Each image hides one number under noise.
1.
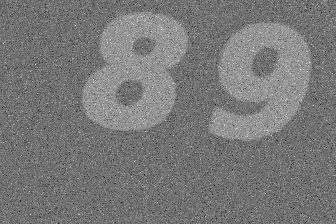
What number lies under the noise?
89
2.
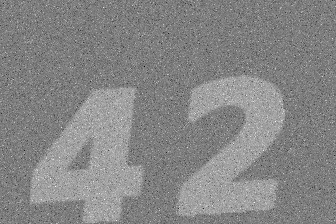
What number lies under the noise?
42
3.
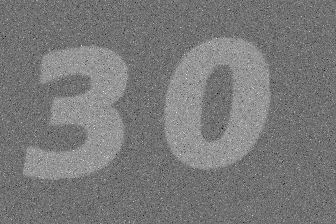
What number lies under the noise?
30
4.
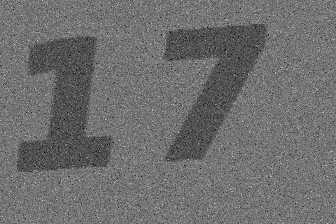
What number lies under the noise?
17
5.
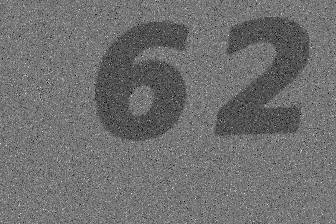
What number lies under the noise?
62
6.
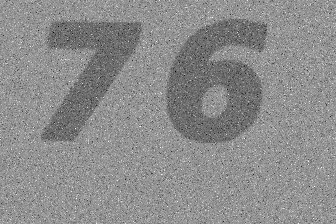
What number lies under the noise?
76
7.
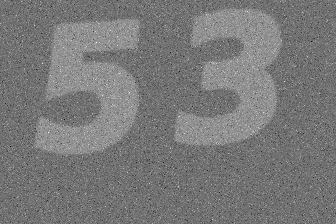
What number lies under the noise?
53
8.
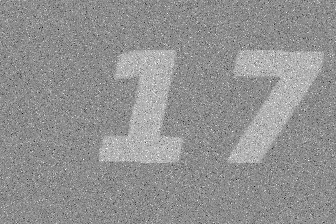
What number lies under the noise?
17
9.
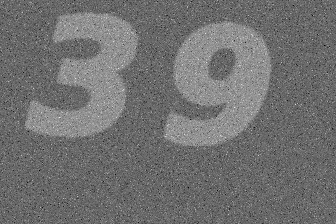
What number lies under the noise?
39
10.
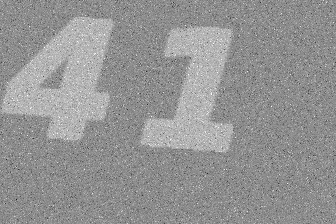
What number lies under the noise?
41
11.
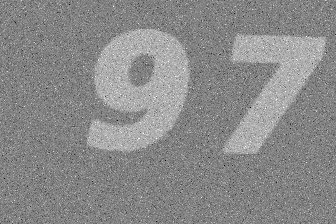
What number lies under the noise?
97
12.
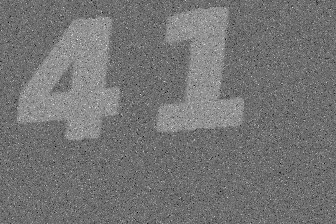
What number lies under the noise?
41
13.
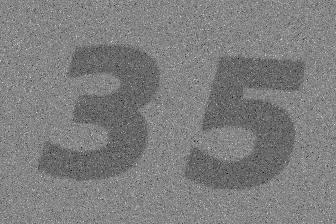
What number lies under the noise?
35
